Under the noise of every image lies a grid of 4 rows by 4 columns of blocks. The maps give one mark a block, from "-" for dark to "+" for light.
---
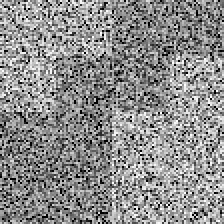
+ + - -
+ - - +
- - + +
- - + +
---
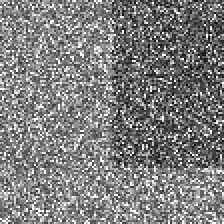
+ + - -
+ + - -
+ + - -
+ + + +
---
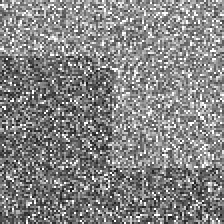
+ + + +
- - + +
- - + +
- - - -
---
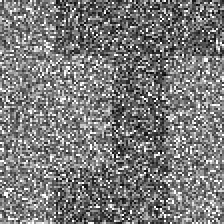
+ - - -
+ + - +
+ + - +
+ - - +
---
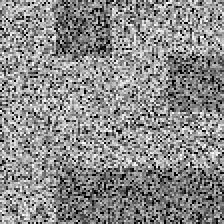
+ - + +
+ + + -
+ + + +
+ - - -
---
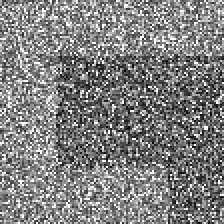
+ + + +
+ - - -
+ - - -
+ + + -
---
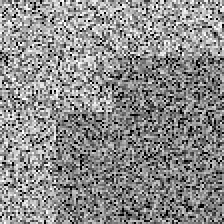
+ + + +
+ + - -
+ - - -
+ - - -
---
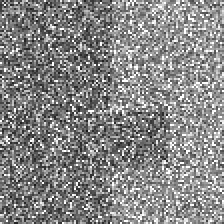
- - + +
- - + +
- - - +
- - + +
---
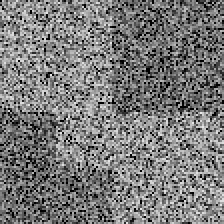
+ + - -
+ + - -
- + + +
- - + +
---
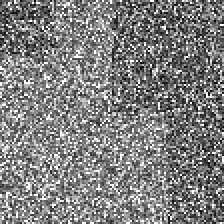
- + - -
+ + - -
+ + + -
+ + + -
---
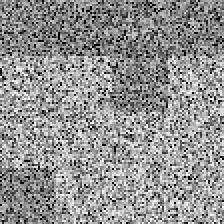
- - - -
+ + - +
+ + + +
- + + +
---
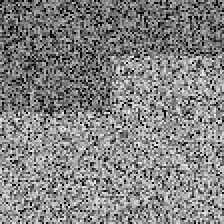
- - - -
- - + +
+ + + +
+ + + +
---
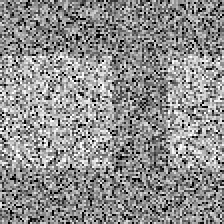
- - - -
+ + - +
+ + - +
- - - -
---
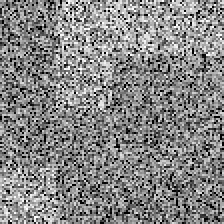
- + + +
- + - -
- - - -
+ - - -
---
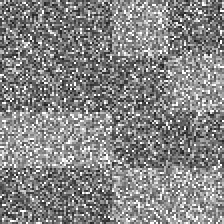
- - + -
- - - +
+ + - -
- - + +
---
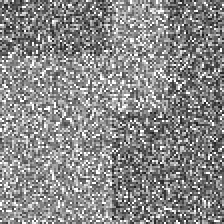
- - + -
+ + + -
+ + - -
+ + - -
